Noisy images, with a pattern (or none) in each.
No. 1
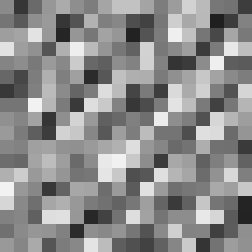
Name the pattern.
diagonal stripes
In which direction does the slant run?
bottom left to top right
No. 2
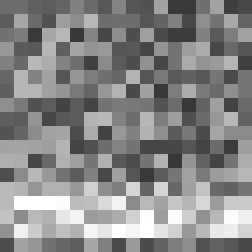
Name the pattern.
one horizontal stripe
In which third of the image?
bottom
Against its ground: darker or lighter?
lighter
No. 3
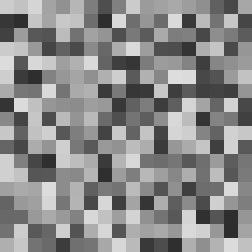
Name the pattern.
only noise
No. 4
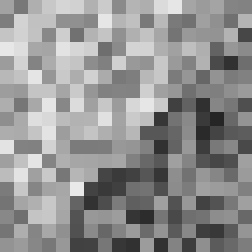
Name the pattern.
a sharp edge
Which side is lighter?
top left
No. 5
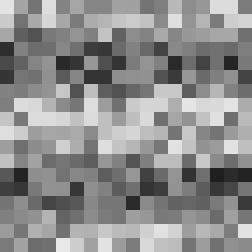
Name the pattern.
horizontal stripes
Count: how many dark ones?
2
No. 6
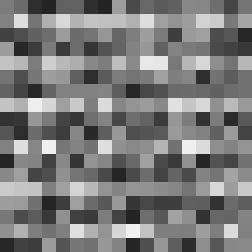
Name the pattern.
horizontal stripes
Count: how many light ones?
6
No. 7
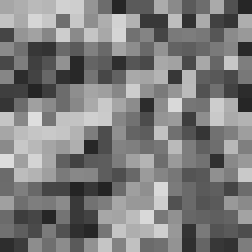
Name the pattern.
spokes from one point
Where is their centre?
top right
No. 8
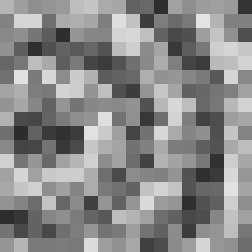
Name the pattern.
rings round one point
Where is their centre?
middle left
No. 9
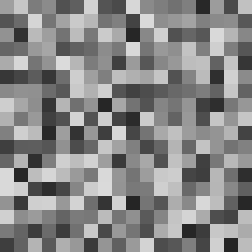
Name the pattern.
only noise
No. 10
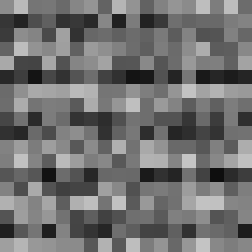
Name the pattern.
horizontal stripes
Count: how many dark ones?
5
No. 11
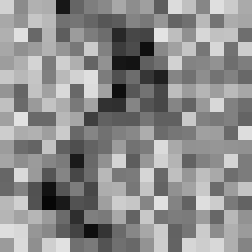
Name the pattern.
a wavy band
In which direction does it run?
top to bottom
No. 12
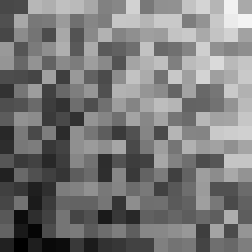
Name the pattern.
a smooth slope
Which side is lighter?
top right
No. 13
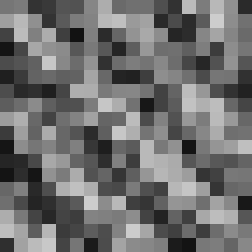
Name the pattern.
diagonal stripes
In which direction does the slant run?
top left to bottom right
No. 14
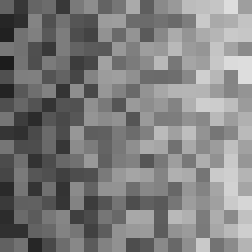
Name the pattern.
a smooth slope
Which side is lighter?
right
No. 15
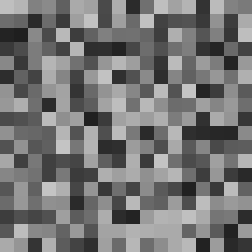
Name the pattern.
only noise
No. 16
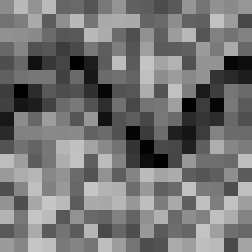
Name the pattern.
a wavy band
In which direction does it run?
left to right
